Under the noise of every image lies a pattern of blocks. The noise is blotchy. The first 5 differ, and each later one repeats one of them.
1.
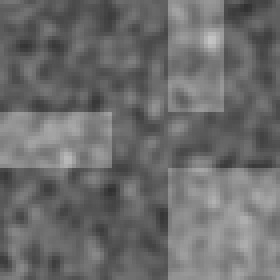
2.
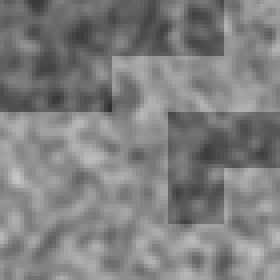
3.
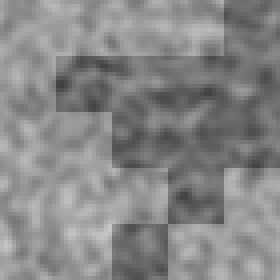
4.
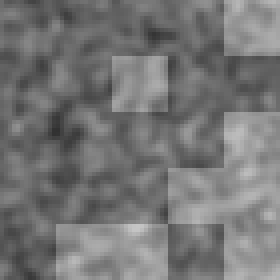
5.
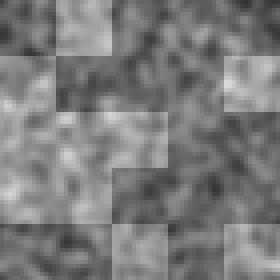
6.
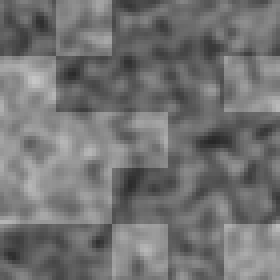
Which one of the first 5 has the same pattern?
5
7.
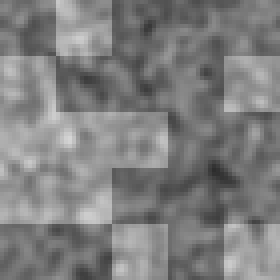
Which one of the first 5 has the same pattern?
5
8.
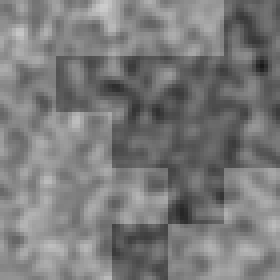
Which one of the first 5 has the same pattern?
3
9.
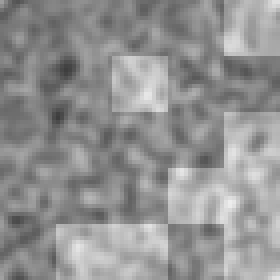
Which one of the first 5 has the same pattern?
4
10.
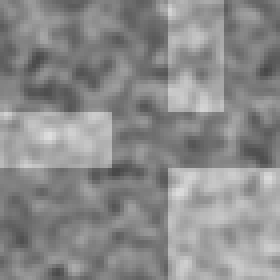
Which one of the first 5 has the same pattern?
1
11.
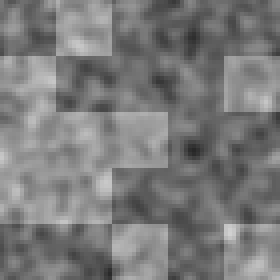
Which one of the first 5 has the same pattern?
5
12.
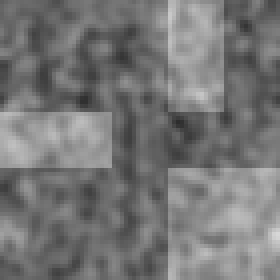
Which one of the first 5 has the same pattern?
1
